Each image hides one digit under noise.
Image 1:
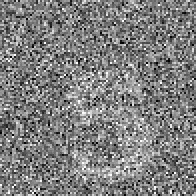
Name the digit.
5
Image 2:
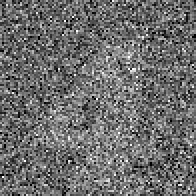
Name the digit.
4
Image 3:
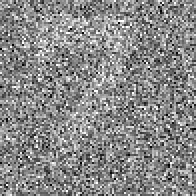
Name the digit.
7
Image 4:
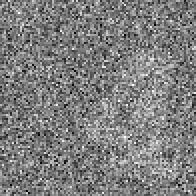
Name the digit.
4
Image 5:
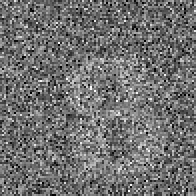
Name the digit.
8
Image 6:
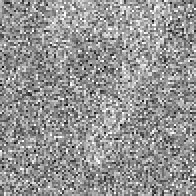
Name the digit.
7
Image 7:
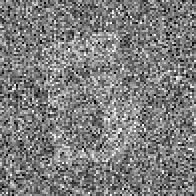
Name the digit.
5
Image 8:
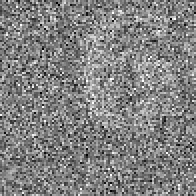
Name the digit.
6
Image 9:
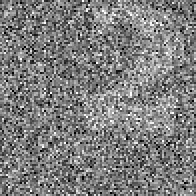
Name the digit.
2
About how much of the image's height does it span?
two thirds
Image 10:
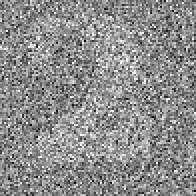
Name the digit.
2
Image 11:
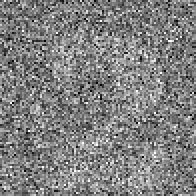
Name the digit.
2
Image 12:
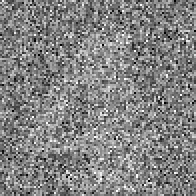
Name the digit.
4
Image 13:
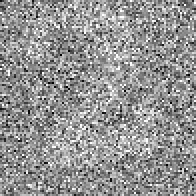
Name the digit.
2
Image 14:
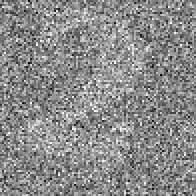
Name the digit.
2
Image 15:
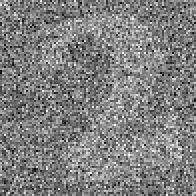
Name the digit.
2
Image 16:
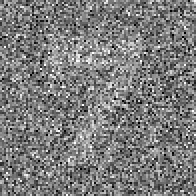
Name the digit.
7
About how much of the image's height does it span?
two thirds
